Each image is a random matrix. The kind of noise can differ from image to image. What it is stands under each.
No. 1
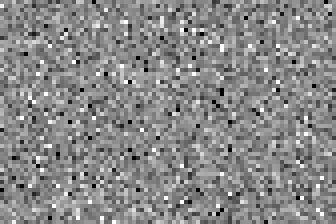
heavy tails
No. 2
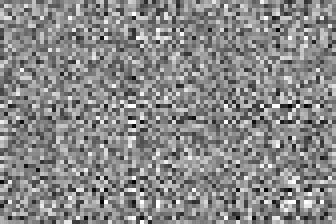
low rank plus noise
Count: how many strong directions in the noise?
one
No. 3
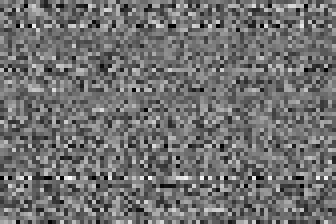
rows of uneven size
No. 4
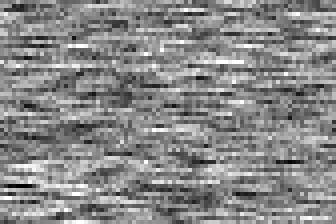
streaked along the rows
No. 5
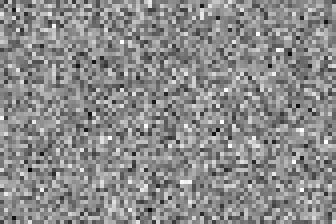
independent entries
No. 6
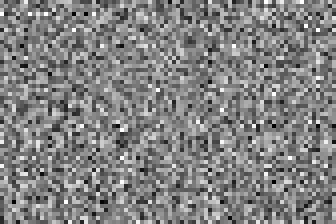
low rank plus noise
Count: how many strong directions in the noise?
three or four
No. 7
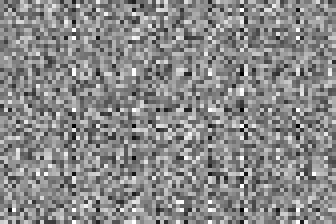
low rank plus noise
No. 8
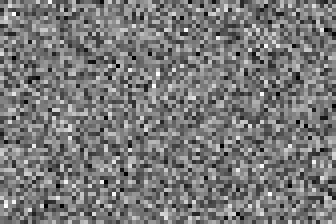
independent entries
